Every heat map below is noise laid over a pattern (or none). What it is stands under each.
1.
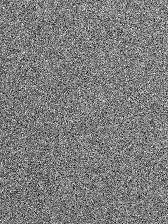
a smooth slope
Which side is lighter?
top right
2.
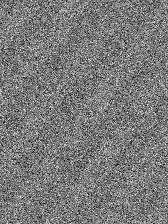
diagonal stripes
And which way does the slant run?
bottom left to top right
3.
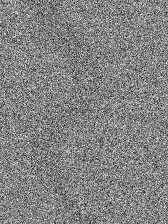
a wavy band
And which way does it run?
top to bottom
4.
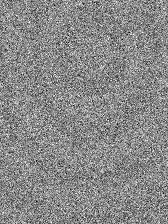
rings round one point
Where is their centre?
top middle
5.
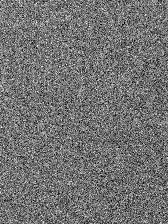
a smooth slope
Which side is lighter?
top left
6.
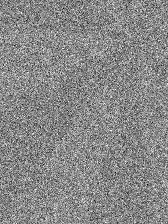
spokes from one point
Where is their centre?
top right
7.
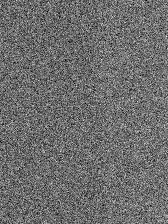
a sharp edge
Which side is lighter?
right
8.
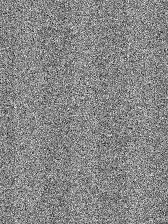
vertical stripes
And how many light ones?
3
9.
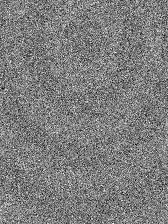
rings round one point
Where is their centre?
top middle
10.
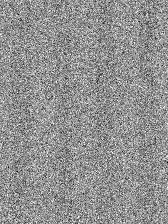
vertical stripes
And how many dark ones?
4
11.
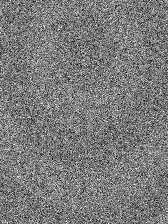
rings round one point
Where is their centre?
top middle
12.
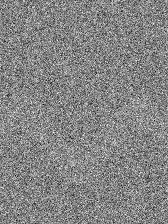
a wavy band
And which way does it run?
left to right
